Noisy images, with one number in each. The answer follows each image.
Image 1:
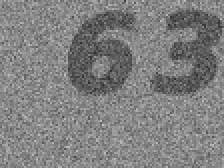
63
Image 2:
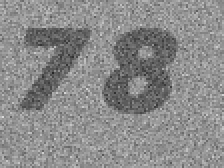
78
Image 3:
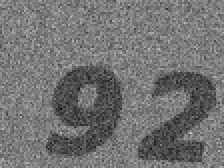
92
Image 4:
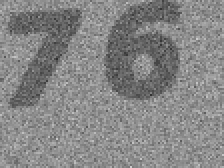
76
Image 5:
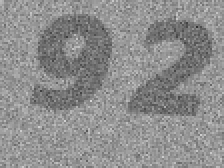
92
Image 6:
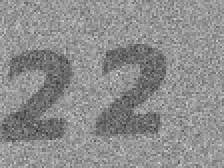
22
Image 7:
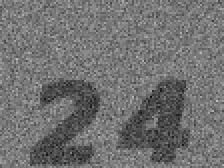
24
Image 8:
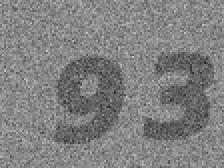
93
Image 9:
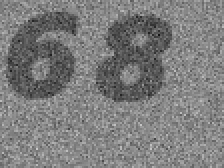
68
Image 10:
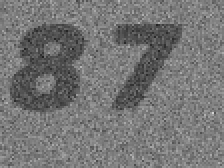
87
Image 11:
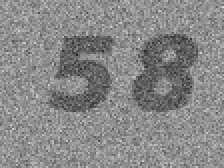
58
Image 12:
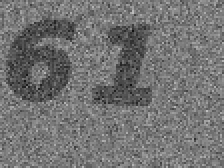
61
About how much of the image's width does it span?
two thirds
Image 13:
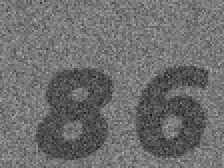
86
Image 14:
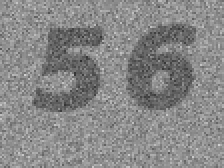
56
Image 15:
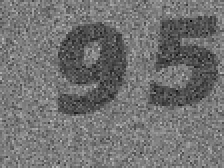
95
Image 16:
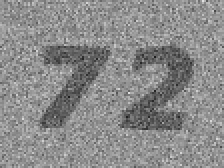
72
